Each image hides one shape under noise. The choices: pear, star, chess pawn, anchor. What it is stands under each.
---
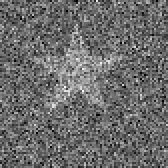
star
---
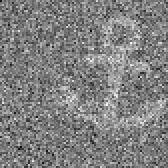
anchor
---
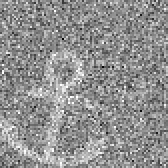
anchor
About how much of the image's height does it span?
two thirds
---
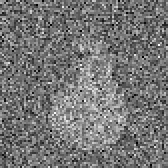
pear
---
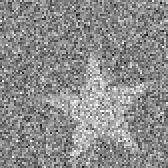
star
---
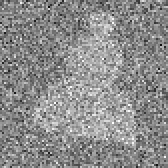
chess pawn
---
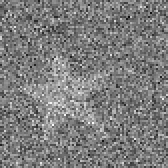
star
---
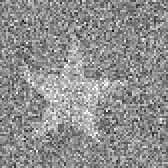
star
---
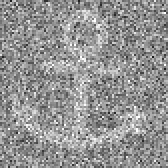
anchor
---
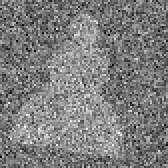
chess pawn
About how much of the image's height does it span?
nearly all
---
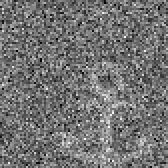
anchor
